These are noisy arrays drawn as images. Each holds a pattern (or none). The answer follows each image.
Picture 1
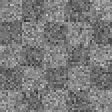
a checkerboard
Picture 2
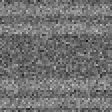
bands of rows
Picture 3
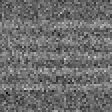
bands of rows
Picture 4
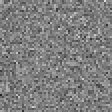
only noise
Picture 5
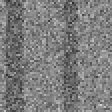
bands of columns
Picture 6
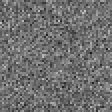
only noise
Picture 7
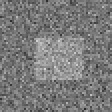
one block
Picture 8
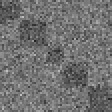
blocks along the diagonal
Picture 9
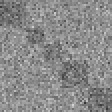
blocks along the diagonal
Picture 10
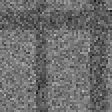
bands of rows crossing bands of columns
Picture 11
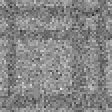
bands of rows crossing bands of columns
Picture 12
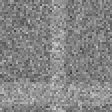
bands of rows crossing bands of columns
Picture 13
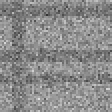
bands of rows crossing bands of columns
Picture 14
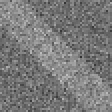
a diagonal band
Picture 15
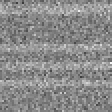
bands of rows
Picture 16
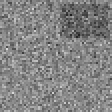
one block
